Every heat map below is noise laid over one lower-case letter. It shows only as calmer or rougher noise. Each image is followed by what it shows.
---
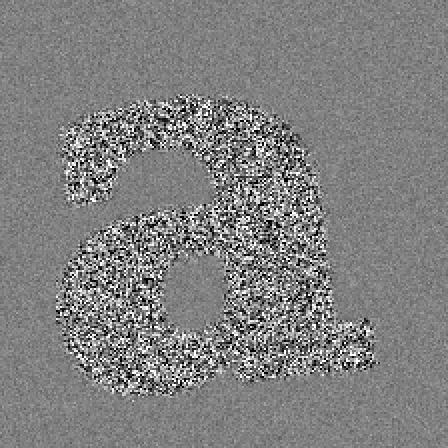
rough a
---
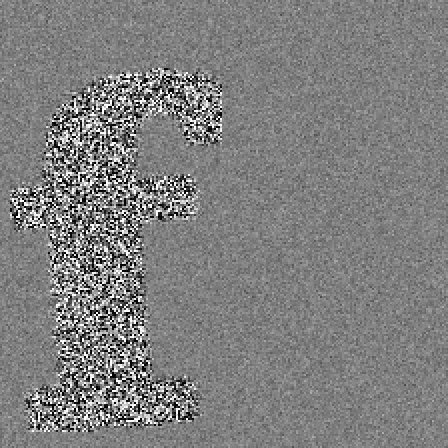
rough f
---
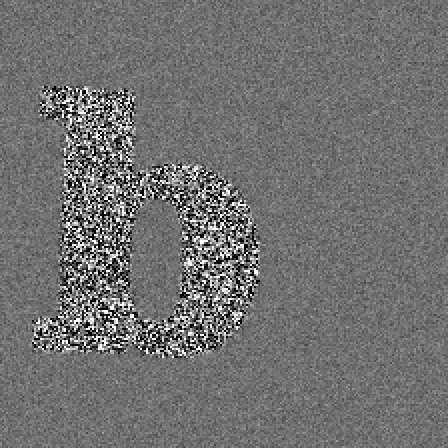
rough b
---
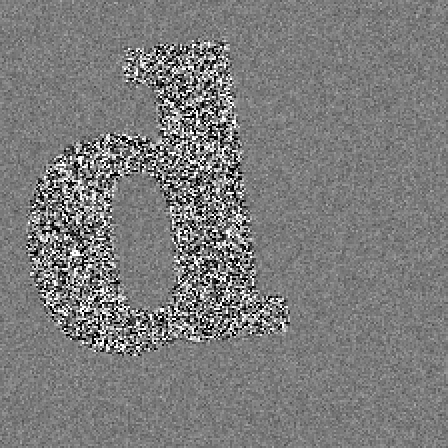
rough d
